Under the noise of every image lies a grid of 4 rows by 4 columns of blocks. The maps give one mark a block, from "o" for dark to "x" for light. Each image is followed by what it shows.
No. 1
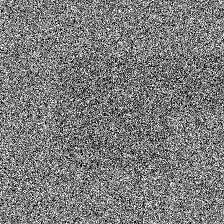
x x x x
x o o o
x o o x
x x x x
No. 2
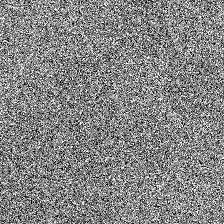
x x o x
x o x o
o o o x
o o x x
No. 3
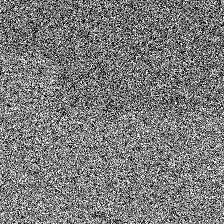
o o o o
x o o o
x x x x
x x x x
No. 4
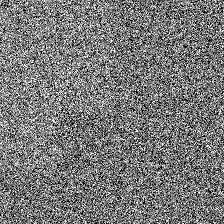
x x o o
x x o o
x o o o
o o o o
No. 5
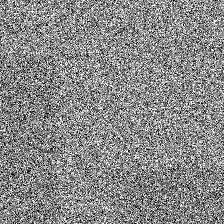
x x x x
o x x x
o x x x
o x o o
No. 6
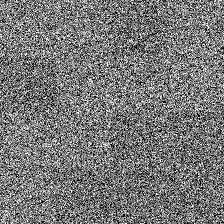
x x o x
o x x x
x x o o
x o o o
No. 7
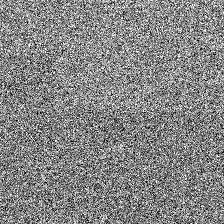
x x x x
o x x x
o o o o
o o o o
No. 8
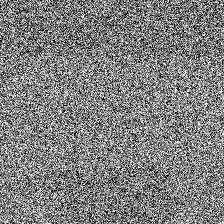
o o o o
x x x x
x x x x
x o o x
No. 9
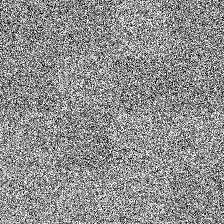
o o x o
o x o o
x o x x
x x x o
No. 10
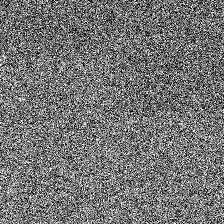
o o o o
x x o o
x x x x
x x x x
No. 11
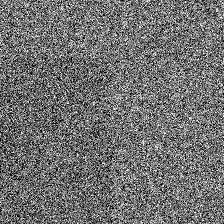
x x x x
o o x x
o o x x
o o x x
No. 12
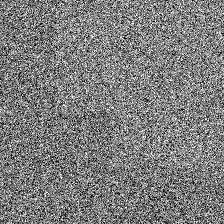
o x x x
o x x x
o o x x
o o o o
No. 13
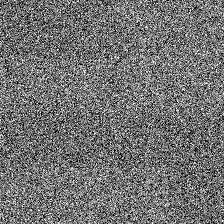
o o x x
x x x x
o o o o
x x x o
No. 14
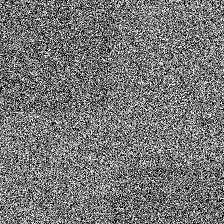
o o x x
o o x x
x x x x
x x o o
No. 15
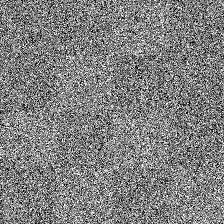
o o x o
o x o o
x o x o
o x o x
